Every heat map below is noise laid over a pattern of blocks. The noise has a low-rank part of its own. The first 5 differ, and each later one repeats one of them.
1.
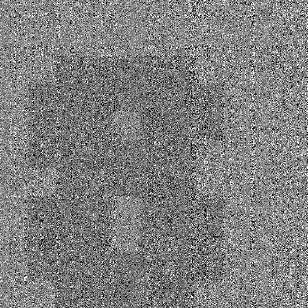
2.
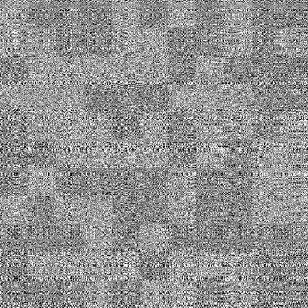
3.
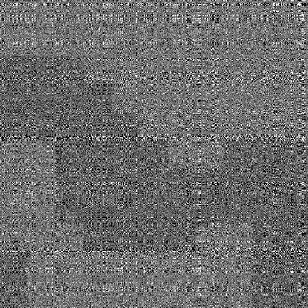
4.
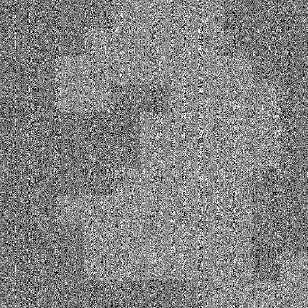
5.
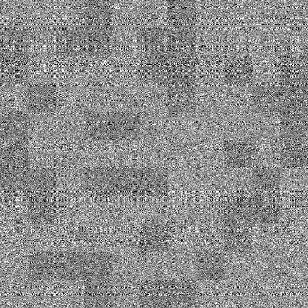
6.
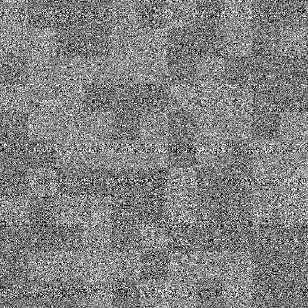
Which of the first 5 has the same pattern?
2
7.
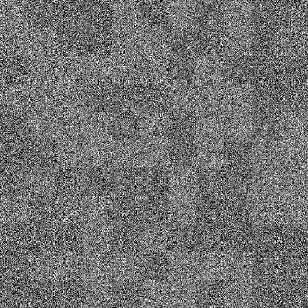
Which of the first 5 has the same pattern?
2
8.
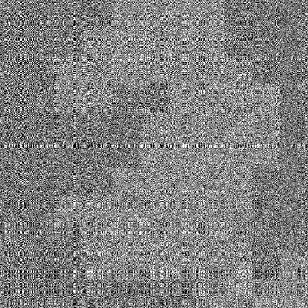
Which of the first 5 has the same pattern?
4
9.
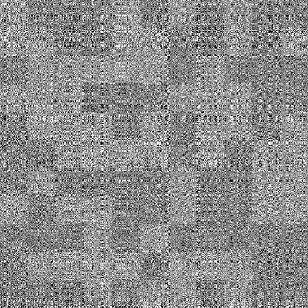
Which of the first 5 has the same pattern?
2
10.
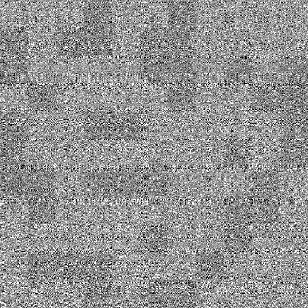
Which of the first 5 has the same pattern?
5
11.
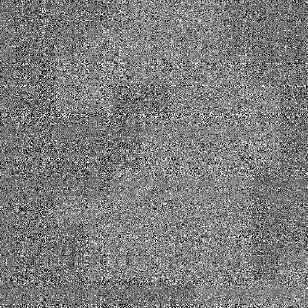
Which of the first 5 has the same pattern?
4
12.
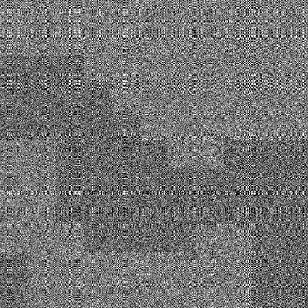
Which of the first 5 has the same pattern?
3
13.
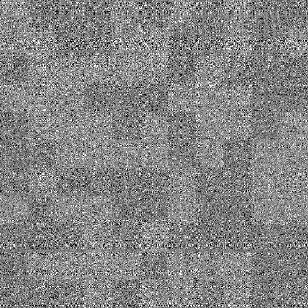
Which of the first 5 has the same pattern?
2
